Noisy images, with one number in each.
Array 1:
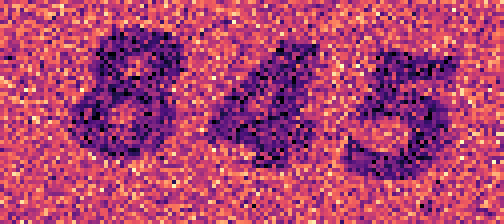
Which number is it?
845
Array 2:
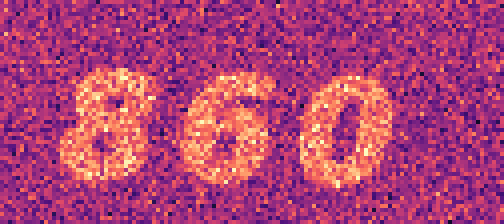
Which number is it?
860
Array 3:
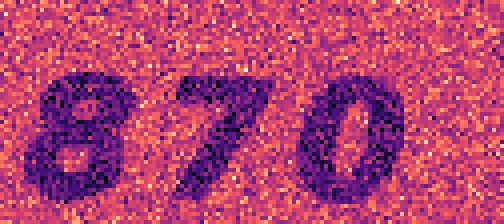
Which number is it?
870
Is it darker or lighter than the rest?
darker
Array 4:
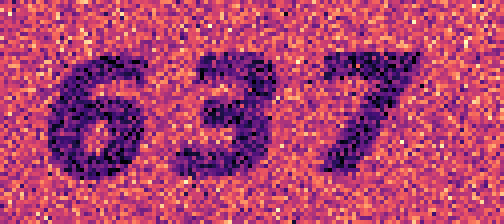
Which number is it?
637
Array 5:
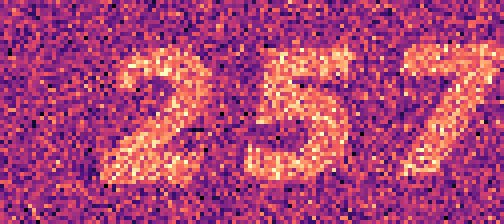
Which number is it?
257
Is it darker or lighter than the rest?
lighter
